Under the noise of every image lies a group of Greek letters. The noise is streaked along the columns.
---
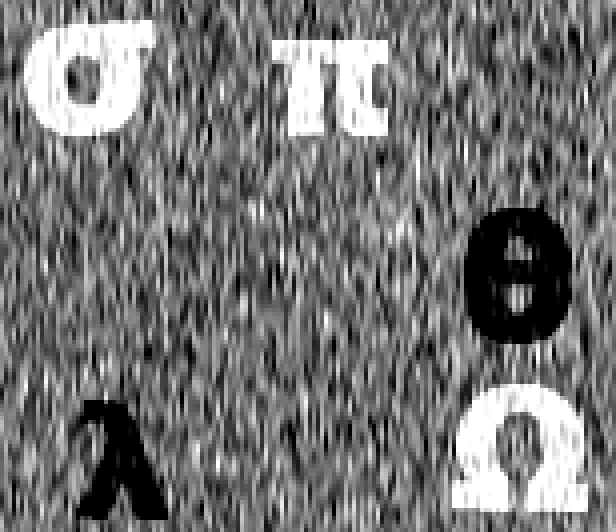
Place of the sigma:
top left
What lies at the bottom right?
omega
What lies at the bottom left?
lambda
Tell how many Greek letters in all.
5
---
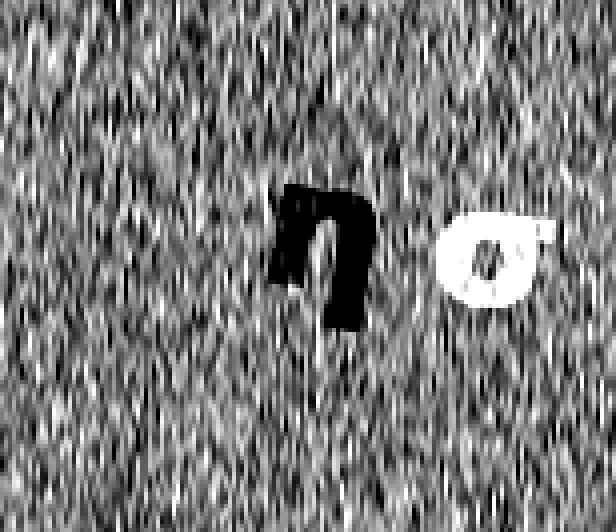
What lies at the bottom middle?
nothing
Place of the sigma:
middle right
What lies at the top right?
nothing
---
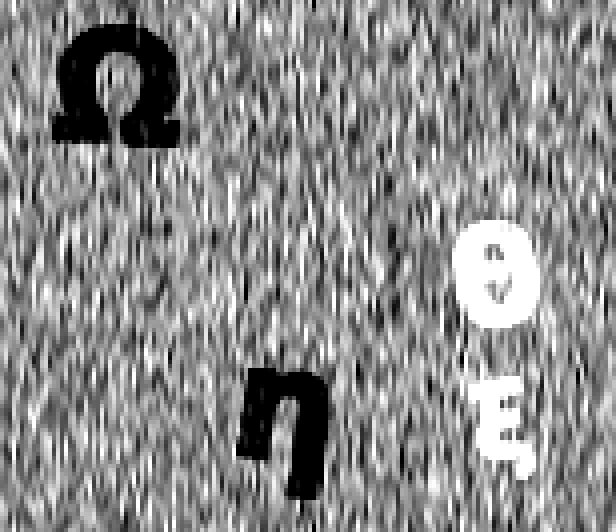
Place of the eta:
bottom middle
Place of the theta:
middle right
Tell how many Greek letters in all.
4
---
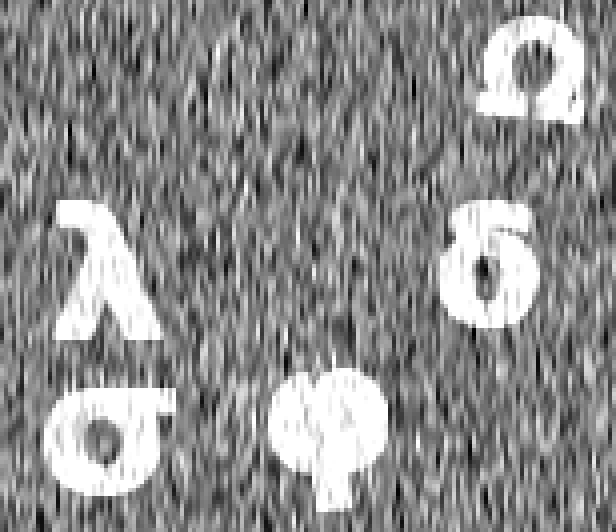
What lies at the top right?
omega
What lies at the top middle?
nothing
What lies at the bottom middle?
phi
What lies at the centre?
nothing
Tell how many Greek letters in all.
5
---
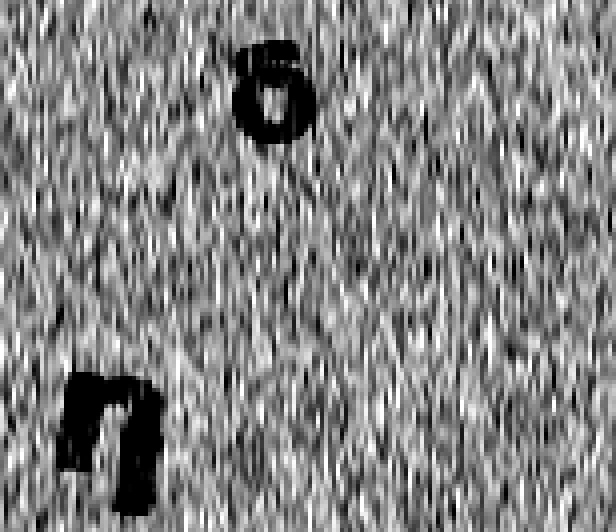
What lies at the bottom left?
eta
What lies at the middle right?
nothing
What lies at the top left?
nothing
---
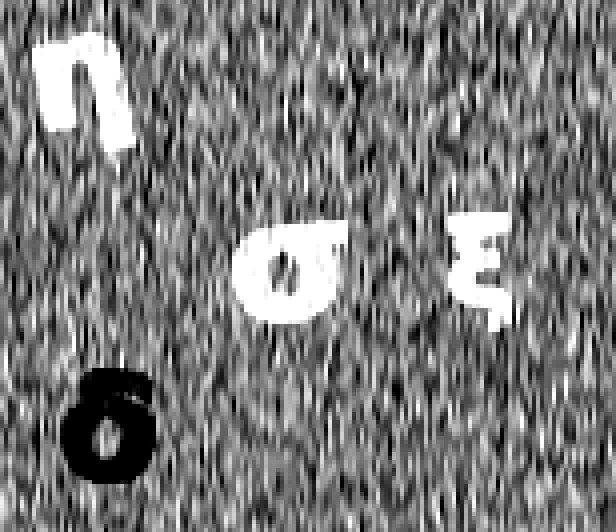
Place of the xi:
middle right
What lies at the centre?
sigma
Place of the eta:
top left
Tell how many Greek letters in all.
4
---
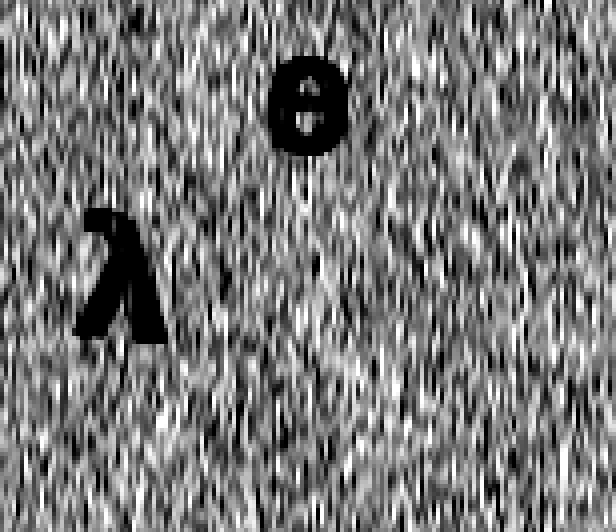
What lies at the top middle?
theta
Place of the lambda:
middle left
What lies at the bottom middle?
nothing
